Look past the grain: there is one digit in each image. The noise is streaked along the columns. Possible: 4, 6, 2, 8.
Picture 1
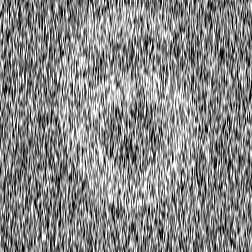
6
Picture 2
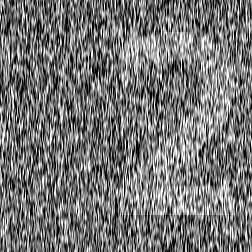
2
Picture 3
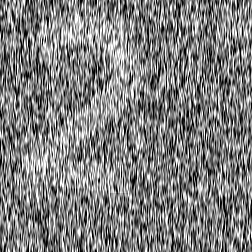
2
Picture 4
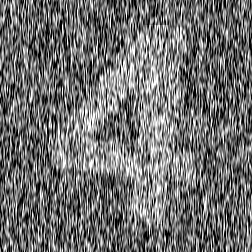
4
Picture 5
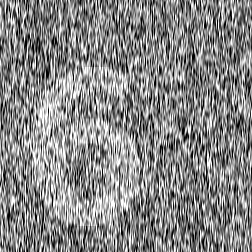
6
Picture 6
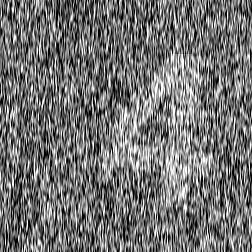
4
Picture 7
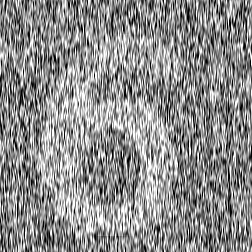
6
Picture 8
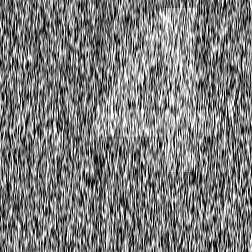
4
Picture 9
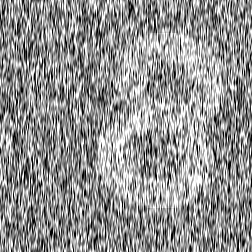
8
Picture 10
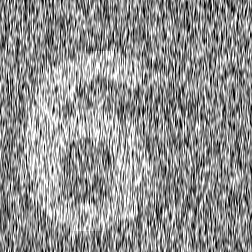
6
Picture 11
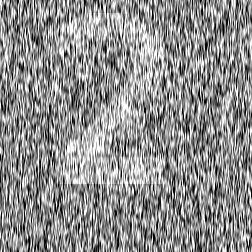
2
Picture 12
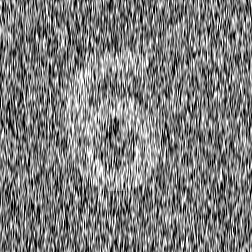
6
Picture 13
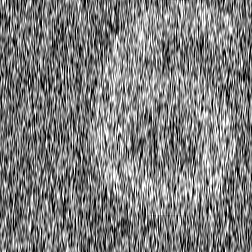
6
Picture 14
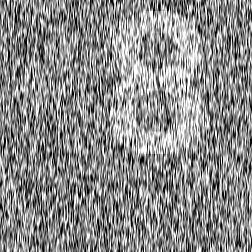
8
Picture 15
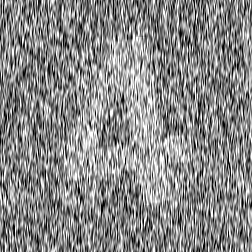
4
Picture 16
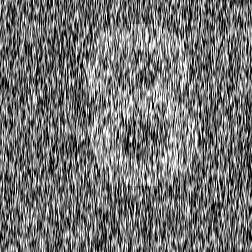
8
